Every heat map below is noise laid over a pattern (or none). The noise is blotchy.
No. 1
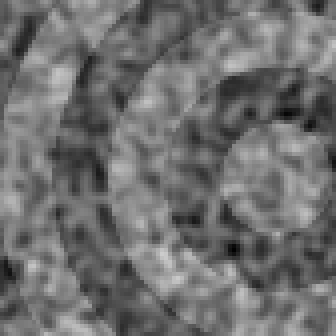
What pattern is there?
rings round one point
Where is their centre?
middle right
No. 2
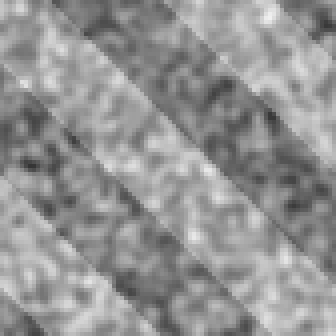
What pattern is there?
diagonal stripes
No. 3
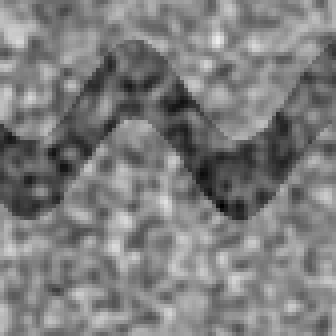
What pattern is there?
a wavy band
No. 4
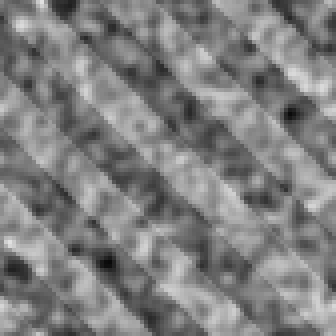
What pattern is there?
diagonal stripes
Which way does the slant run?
top left to bottom right
